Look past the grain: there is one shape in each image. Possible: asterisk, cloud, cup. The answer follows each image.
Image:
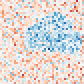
cloud
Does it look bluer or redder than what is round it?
bluer
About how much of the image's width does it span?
two thirds
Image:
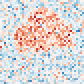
cloud
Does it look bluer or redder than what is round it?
redder
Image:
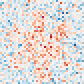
asterisk
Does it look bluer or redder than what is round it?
redder
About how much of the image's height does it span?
nearly all
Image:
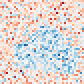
cloud
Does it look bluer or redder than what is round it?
bluer
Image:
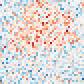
cloud
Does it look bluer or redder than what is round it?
redder
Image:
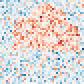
cloud
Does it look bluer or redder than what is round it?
redder
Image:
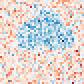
cloud
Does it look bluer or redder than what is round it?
bluer
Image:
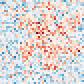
asterisk
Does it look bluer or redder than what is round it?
redder
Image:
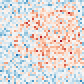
cup
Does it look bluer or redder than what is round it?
redder
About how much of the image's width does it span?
nearly all
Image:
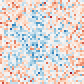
asterisk
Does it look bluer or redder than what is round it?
bluer
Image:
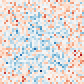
asterisk
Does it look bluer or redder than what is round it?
bluer
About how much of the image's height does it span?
nearly all
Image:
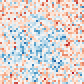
asterisk
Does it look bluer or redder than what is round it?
bluer
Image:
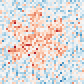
asterisk
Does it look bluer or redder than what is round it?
redder
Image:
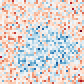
cloud
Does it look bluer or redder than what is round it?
bluer
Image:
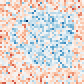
cup
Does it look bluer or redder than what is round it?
bluer
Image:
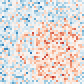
cup
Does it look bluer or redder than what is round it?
redder
